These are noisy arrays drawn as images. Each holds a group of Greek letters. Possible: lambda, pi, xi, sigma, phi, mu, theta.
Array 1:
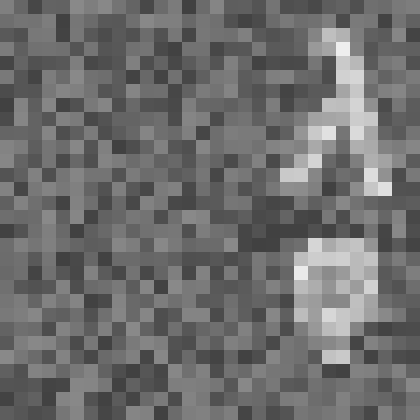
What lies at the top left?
nothing
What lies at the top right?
lambda
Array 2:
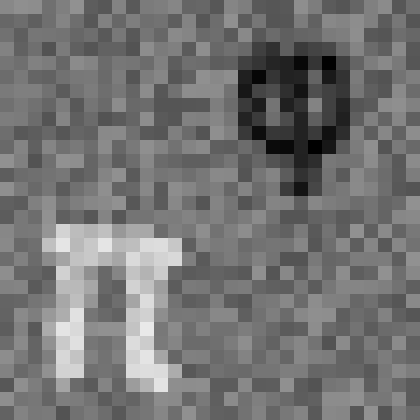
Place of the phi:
top right
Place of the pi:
bottom left
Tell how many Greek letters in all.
2
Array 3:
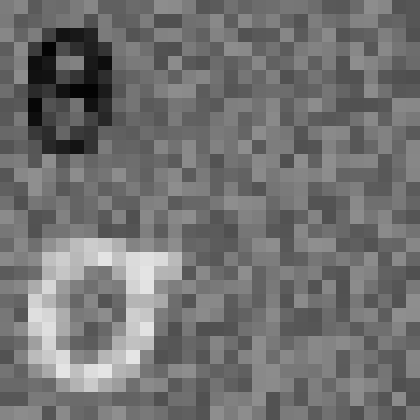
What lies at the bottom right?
nothing
